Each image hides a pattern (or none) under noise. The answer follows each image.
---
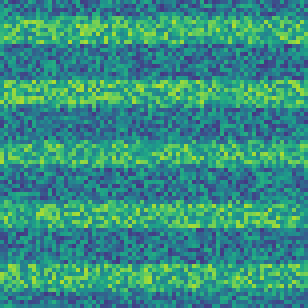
horizontal stripes
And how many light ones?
5
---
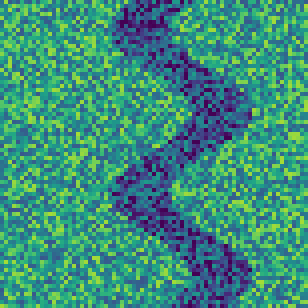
a wavy band
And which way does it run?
top to bottom
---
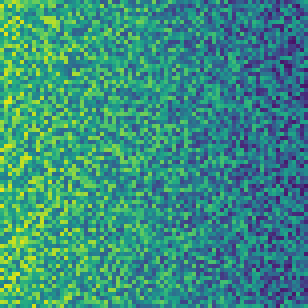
a smooth slope
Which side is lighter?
left
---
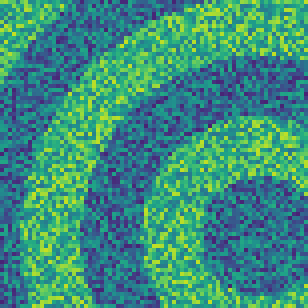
rings round one point
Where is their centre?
bottom right
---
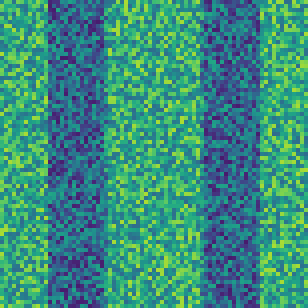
vertical stripes
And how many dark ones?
2
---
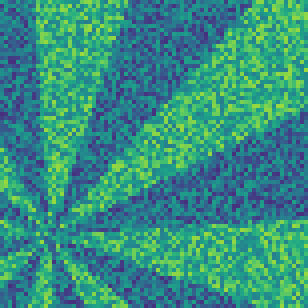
spokes from one point
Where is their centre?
bottom left
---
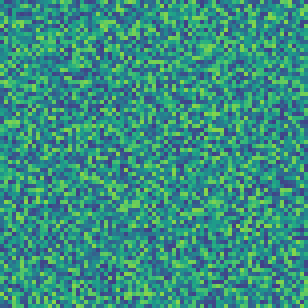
only noise
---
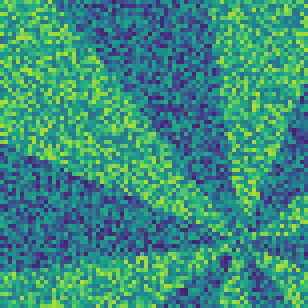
spokes from one point
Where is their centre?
bottom right
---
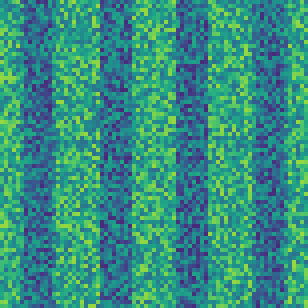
vertical stripes
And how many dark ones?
4
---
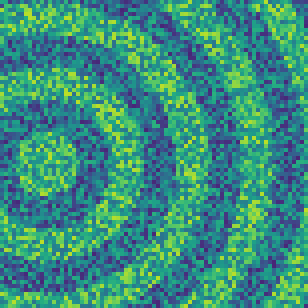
rings round one point
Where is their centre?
middle left
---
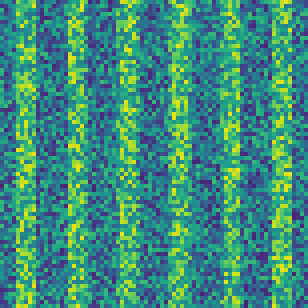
vertical stripes
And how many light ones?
6
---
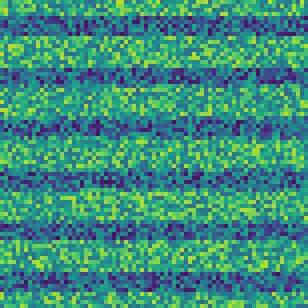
horizontal stripes
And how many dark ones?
6
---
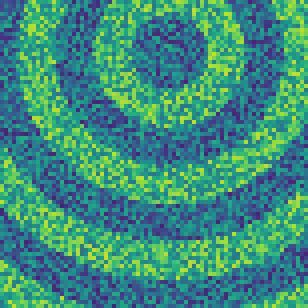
rings round one point
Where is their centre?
top middle
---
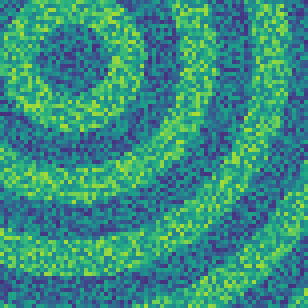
rings round one point
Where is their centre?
top left
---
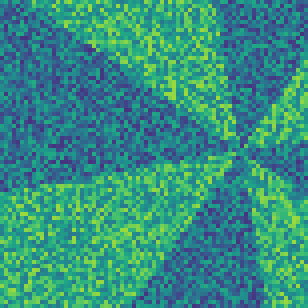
spokes from one point
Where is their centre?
middle right
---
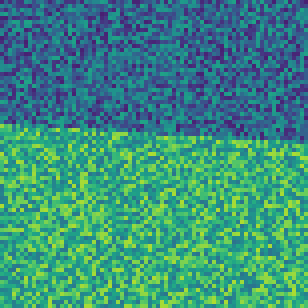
a sharp edge
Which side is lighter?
bottom
